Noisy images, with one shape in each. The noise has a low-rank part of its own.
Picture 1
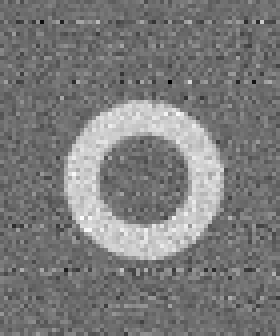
ring
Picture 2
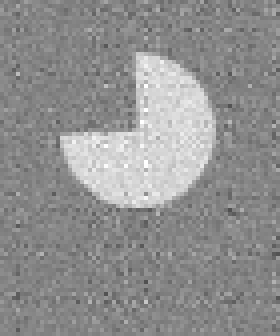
disc with a wedge cut out
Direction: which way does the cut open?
up and left
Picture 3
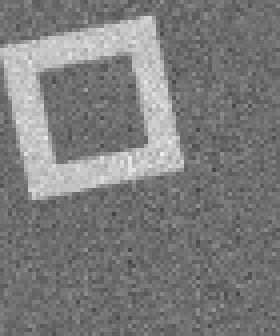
square frame
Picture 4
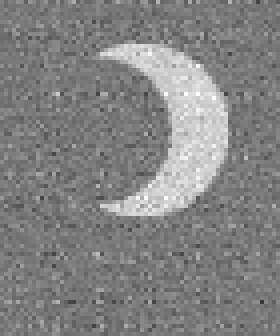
crescent
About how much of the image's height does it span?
half
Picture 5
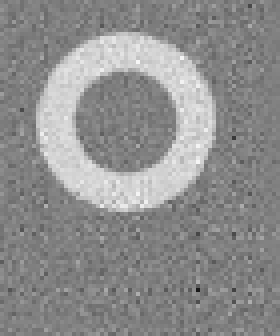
ring
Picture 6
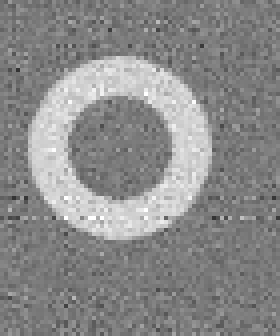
ring
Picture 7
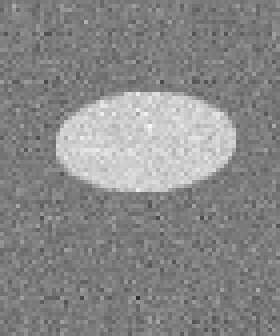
ellipse
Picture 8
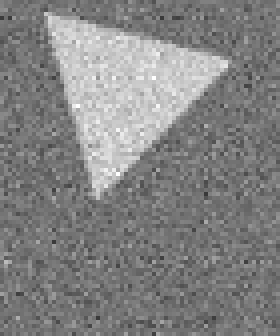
triangle
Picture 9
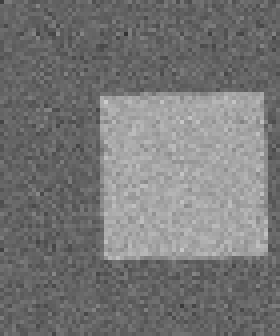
square
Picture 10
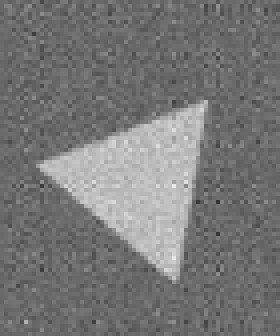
triangle
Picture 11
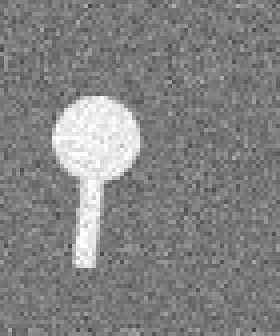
lollipop
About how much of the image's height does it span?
half
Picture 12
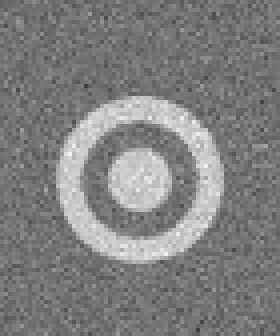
bullseye
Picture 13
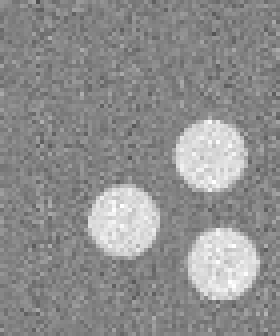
three dots
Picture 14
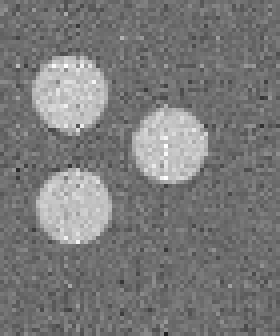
three dots
